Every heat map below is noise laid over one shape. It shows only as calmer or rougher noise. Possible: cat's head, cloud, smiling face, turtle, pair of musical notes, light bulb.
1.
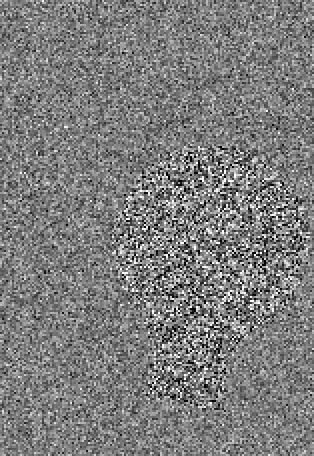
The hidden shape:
light bulb
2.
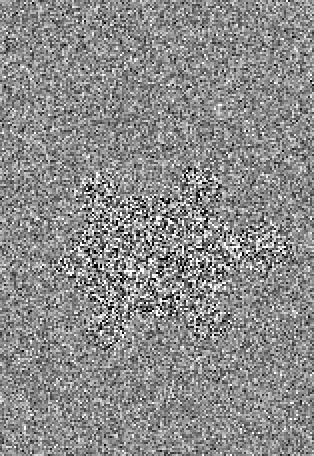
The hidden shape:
turtle
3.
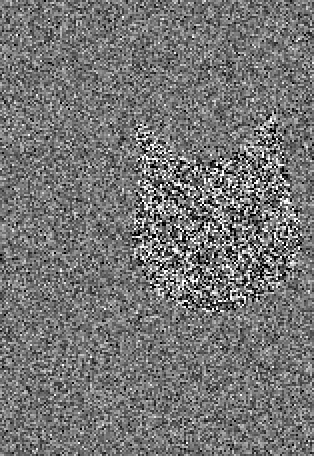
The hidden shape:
cat's head
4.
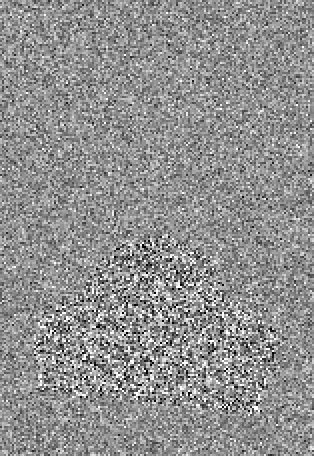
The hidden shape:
cloud
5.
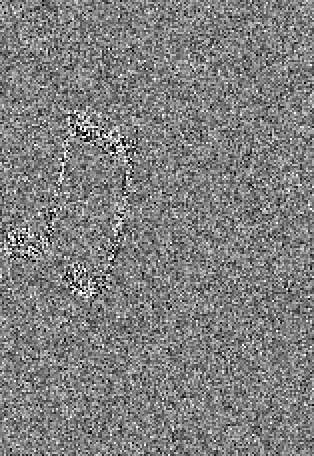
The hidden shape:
pair of musical notes
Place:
middle left
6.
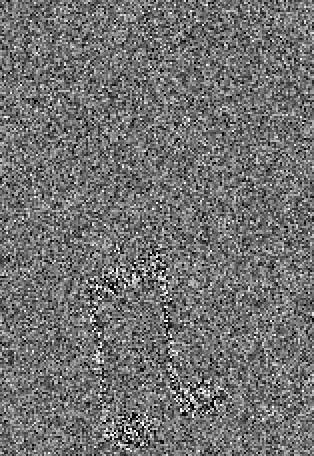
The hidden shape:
pair of musical notes
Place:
bottom middle
